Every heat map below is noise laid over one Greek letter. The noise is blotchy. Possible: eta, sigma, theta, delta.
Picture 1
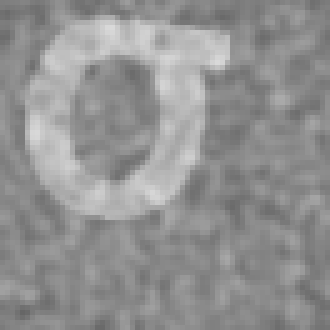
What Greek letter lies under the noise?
sigma
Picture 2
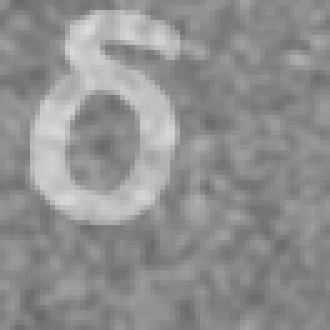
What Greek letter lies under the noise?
delta
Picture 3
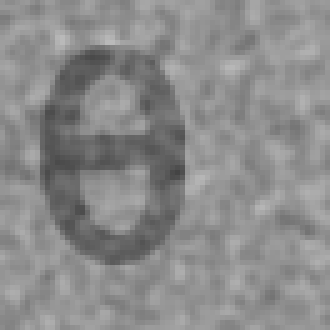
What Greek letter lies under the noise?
theta
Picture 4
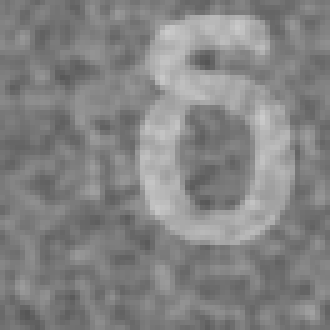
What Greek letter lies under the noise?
delta
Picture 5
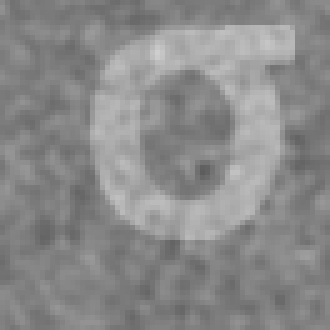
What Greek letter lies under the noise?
sigma
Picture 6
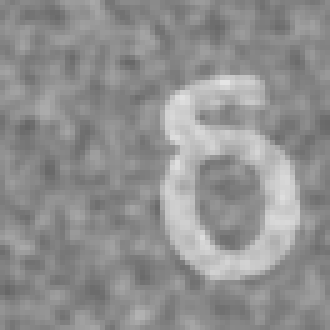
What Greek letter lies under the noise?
delta
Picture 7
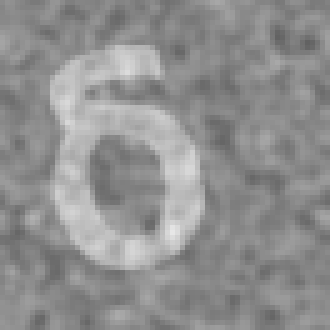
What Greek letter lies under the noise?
delta
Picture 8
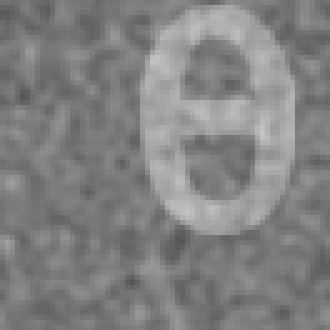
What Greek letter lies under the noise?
theta
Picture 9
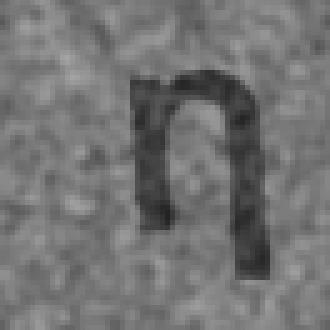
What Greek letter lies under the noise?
eta
